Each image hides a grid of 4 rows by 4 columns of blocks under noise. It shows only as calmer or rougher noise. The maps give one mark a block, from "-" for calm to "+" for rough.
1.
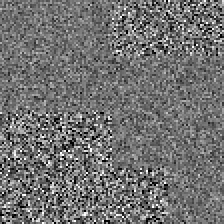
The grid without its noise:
- - + +
- - - -
+ + - -
+ + + -
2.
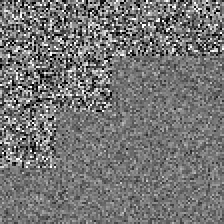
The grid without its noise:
+ + + +
+ + - -
+ - - -
- - - -
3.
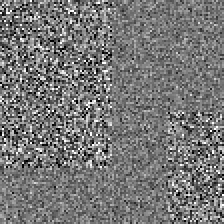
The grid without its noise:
+ + - -
+ + - -
+ + - +
- - - +
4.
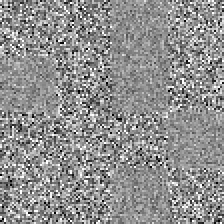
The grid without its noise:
+ + - +
- + - +
+ + + -
+ + - +
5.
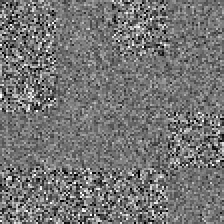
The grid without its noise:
+ - + -
+ - - -
- - - +
+ + + -
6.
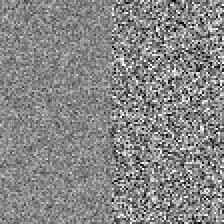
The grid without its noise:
- - + +
- - + +
- - + +
- - + +
